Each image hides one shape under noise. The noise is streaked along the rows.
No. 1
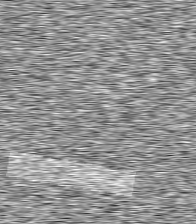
bar
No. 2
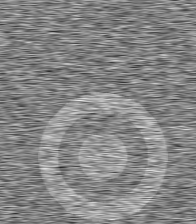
bullseye
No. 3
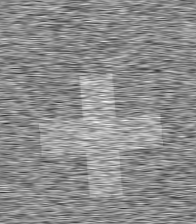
cross
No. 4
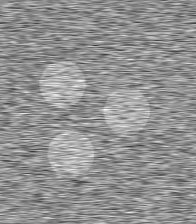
three dots
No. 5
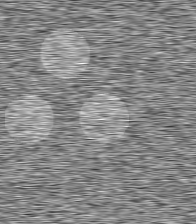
three dots
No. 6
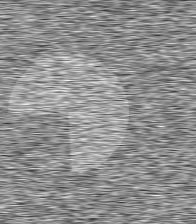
disc with a wedge cut out
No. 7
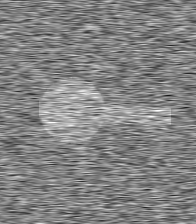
lollipop
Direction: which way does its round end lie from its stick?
left
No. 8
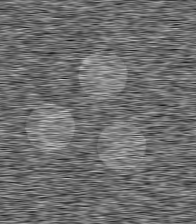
three dots
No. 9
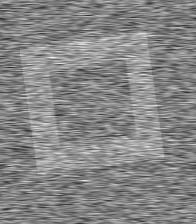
square frame
